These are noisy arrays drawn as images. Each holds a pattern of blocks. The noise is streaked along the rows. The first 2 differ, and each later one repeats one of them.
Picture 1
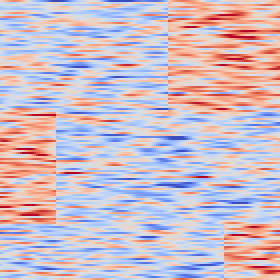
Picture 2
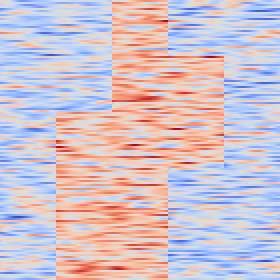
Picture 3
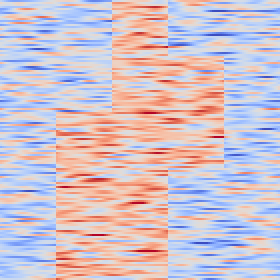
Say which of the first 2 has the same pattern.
2
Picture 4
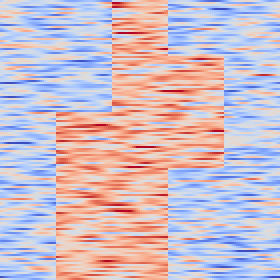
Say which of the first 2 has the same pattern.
2
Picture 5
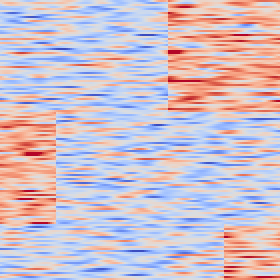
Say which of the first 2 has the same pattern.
1
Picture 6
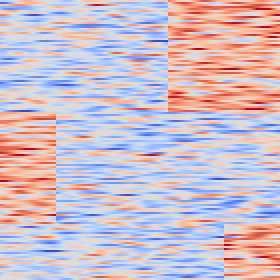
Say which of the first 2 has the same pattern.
1
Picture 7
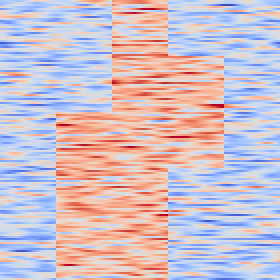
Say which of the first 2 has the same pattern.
2
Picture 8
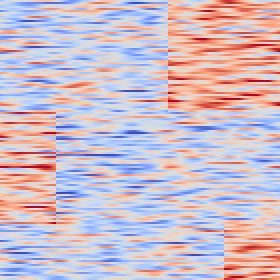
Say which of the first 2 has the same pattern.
1
